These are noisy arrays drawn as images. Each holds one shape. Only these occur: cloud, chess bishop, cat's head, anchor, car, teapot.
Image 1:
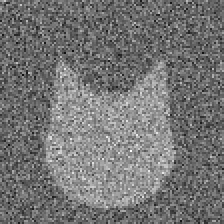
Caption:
light cat's head
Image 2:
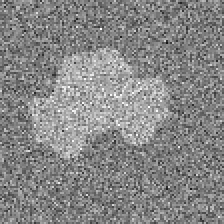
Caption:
light car
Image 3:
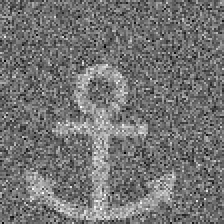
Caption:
light anchor
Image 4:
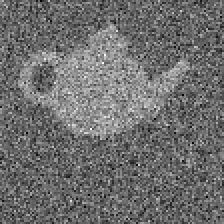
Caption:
light teapot
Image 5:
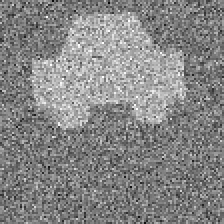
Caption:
light car
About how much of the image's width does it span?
two thirds
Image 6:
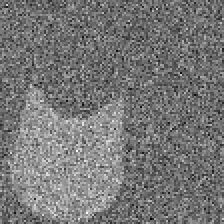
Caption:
light cat's head
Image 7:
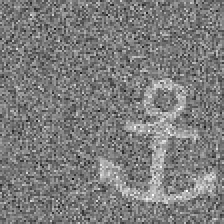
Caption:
light anchor
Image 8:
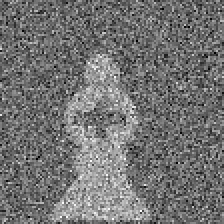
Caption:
light chess bishop
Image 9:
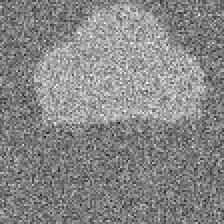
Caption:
light cloud
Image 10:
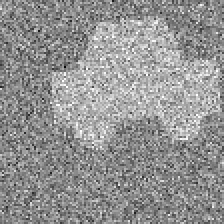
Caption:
light car
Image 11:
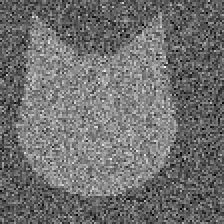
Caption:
light cat's head
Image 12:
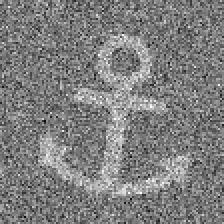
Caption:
light anchor
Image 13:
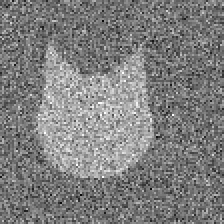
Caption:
light cat's head
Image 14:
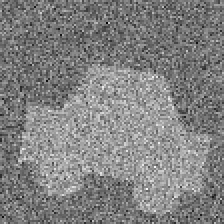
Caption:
light car
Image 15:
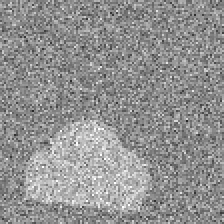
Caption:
light cloud
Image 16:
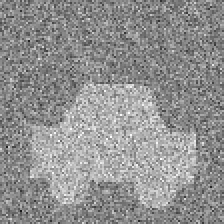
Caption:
light car
